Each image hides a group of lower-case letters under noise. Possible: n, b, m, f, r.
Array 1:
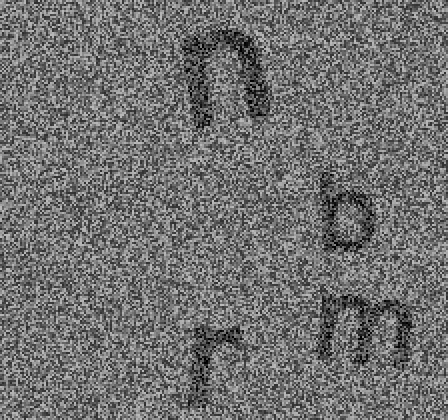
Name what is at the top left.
nothing
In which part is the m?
bottom right
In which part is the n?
top middle
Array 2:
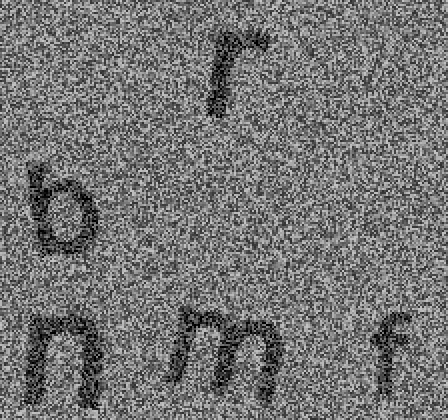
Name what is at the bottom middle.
m
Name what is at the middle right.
nothing
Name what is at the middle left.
b
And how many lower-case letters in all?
5
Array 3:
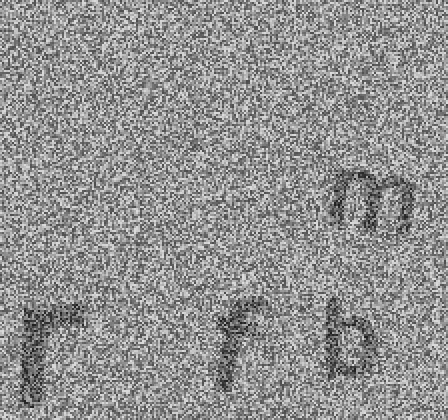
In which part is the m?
middle right
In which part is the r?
bottom left
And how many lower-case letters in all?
4
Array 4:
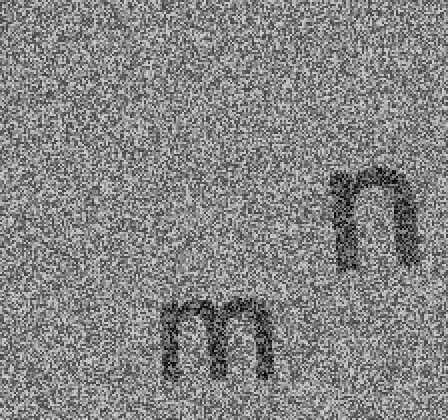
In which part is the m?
bottom middle
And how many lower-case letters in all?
2
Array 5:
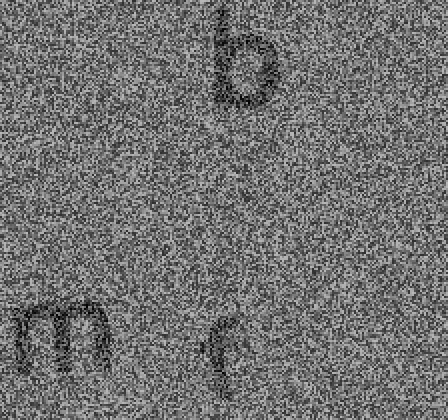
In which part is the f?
bottom middle
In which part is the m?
bottom left
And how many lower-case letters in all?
3
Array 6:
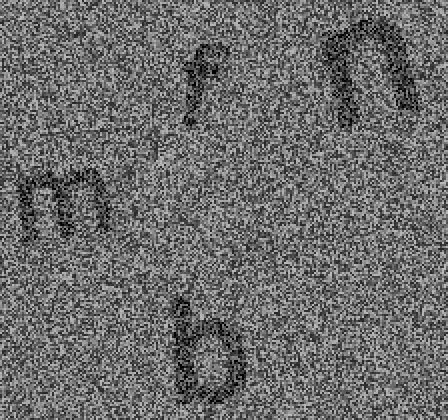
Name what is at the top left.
nothing
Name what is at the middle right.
nothing
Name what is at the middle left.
m
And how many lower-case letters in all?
4
